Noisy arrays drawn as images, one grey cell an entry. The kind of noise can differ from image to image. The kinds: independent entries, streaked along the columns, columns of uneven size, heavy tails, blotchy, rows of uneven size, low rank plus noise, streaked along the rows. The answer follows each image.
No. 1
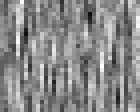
streaked along the columns
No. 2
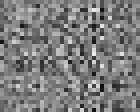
low rank plus noise
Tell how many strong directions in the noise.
two
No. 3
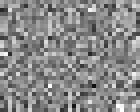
low rank plus noise
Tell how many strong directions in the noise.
three or four
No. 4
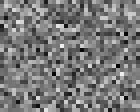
independent entries
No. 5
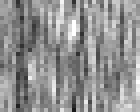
streaked along the columns
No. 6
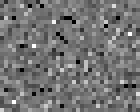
heavy tails
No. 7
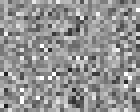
low rank plus noise
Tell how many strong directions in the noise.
five to eight
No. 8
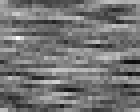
streaked along the rows
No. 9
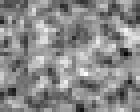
blotchy
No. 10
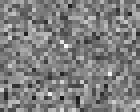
independent entries
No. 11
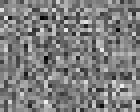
low rank plus noise
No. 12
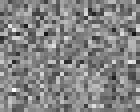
low rank plus noise
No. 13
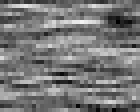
streaked along the rows
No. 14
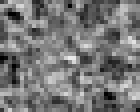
blotchy
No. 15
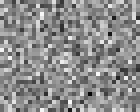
independent entries
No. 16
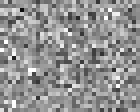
independent entries
